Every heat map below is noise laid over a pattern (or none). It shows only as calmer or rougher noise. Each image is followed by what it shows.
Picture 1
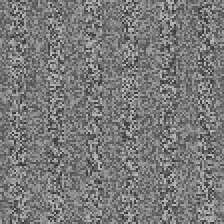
vertical stripes
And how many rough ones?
6
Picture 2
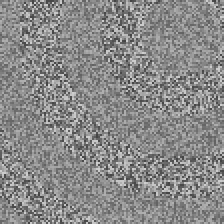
rings round one point
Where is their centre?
top right
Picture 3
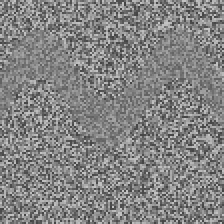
a wavy band
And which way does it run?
left to right
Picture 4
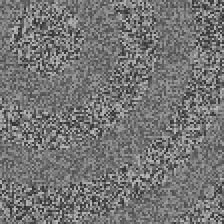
rings round one point
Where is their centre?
top left
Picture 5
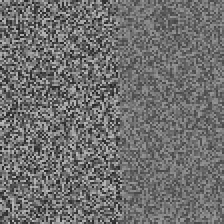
a sharp edge
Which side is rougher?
left
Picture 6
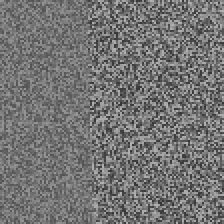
a sharp edge
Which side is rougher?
right
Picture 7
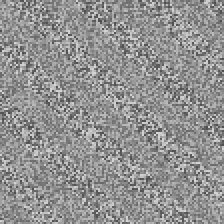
diagonal stripes
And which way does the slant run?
top left to bottom right
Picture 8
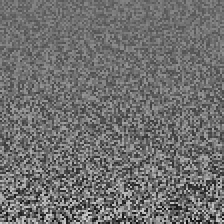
a smooth slope
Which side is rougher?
bottom
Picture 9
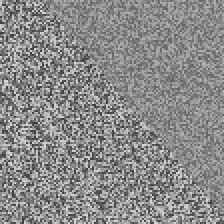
a sharp edge
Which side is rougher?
bottom left
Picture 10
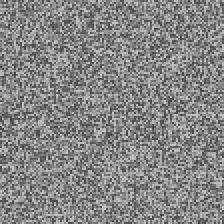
only noise
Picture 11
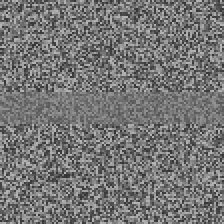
one horizontal stripe
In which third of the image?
middle
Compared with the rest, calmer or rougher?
calmer
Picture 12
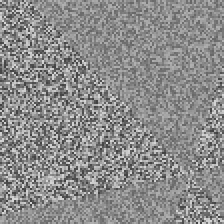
spokes from one point
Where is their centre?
bottom right
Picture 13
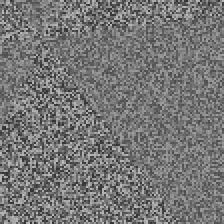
spokes from one point
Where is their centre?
top left
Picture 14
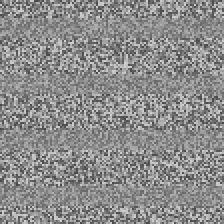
horizontal stripes
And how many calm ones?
4
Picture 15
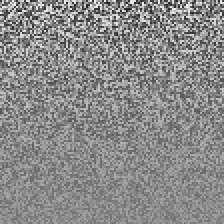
a smooth slope
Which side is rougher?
top
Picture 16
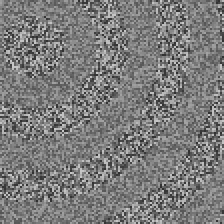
rings round one point
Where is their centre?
top left
